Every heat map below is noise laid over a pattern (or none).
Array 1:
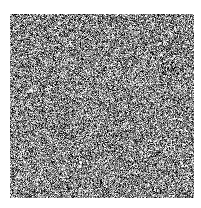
only noise
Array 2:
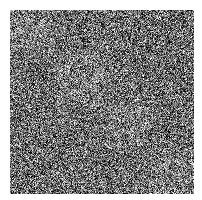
blocks along the diagonal
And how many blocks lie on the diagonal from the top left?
4
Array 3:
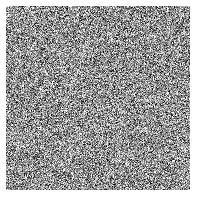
only noise
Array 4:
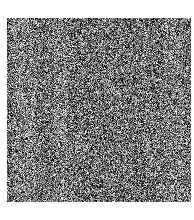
bands of columns
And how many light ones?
3
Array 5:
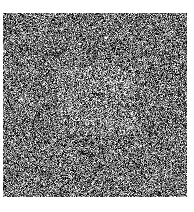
one block
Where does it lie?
centre
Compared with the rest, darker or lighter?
lighter
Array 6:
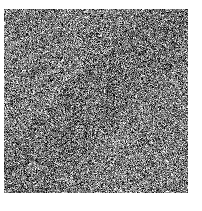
a diagonal band
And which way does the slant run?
bottom left to top right
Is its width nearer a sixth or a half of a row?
a half
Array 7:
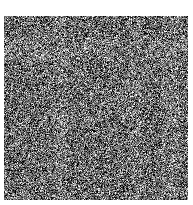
bands of rows crossing bands of columns
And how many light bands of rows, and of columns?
1 and 3
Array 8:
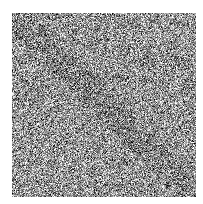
a diagonal band
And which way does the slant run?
top left to bottom right
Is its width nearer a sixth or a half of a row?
a sixth
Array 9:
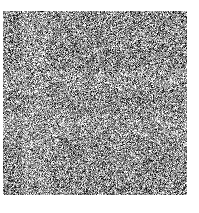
bands of rows crossing bands of columns
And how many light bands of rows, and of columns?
2 and 1
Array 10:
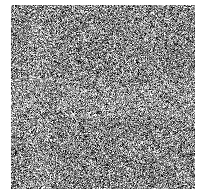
bands of rows crossing bands of columns
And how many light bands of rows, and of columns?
1 and 1
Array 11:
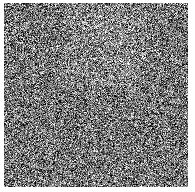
one block
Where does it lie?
top middle
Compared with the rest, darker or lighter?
lighter
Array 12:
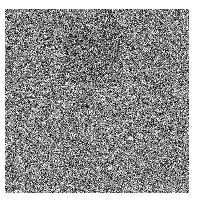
one block
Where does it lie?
top middle
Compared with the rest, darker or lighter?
darker
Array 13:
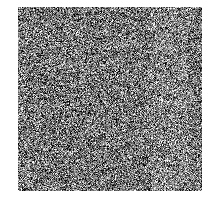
one band of columns
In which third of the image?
right
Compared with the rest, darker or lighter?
lighter
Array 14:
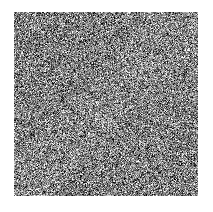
a diagonal band
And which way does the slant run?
bottom left to top right
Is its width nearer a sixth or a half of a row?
a half
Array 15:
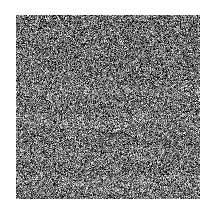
bands of rows
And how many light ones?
4
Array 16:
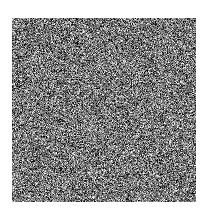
only noise
